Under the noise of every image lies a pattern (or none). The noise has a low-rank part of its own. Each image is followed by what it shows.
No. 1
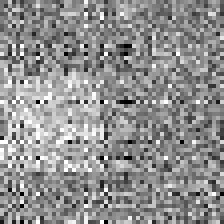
one block
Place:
middle left
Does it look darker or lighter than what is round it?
lighter
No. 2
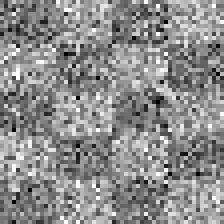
a checkerboard
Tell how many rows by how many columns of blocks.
5 by 4
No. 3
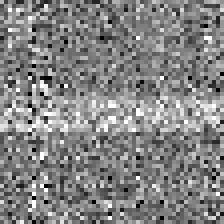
one band of rows
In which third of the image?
middle
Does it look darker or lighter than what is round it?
lighter
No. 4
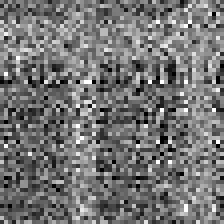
bands of rows crossing bands of columns
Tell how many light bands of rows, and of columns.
1 and 2
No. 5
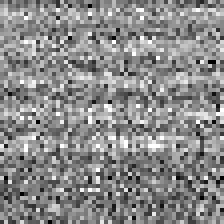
bands of rows
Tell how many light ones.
5
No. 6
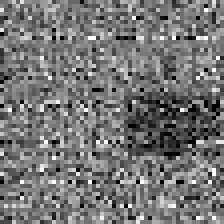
one block
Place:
middle right
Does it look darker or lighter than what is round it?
darker
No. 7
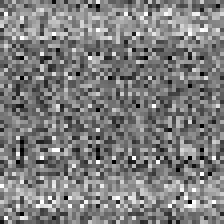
bands of rows
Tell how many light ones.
2
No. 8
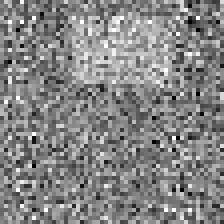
one block
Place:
top middle
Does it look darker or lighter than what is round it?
lighter
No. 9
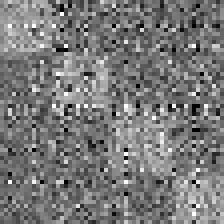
blocks along the diagonal
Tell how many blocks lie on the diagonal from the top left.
4
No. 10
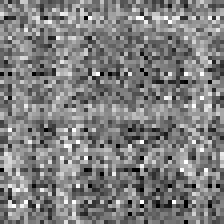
bands of rows crossing bands of columns
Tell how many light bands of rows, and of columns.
3 and 3
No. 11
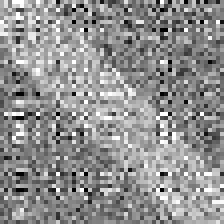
a diagonal band
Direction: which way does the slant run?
top left to bottom right
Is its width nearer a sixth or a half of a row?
a half
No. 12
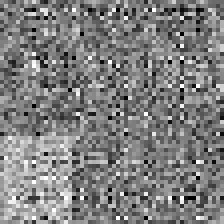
one block
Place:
bottom left
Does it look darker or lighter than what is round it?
lighter
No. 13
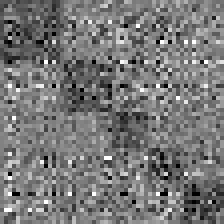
blocks along the diagonal
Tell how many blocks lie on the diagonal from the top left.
5
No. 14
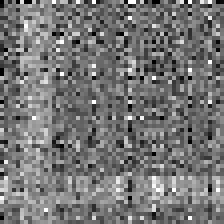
bands of rows crossing bands of columns
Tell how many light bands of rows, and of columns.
1 and 1
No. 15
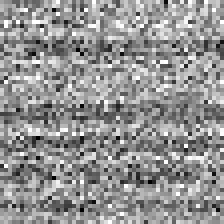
bands of rows
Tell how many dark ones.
5
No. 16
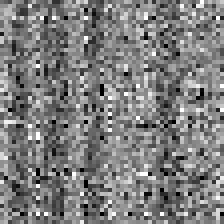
bands of columns
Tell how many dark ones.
4
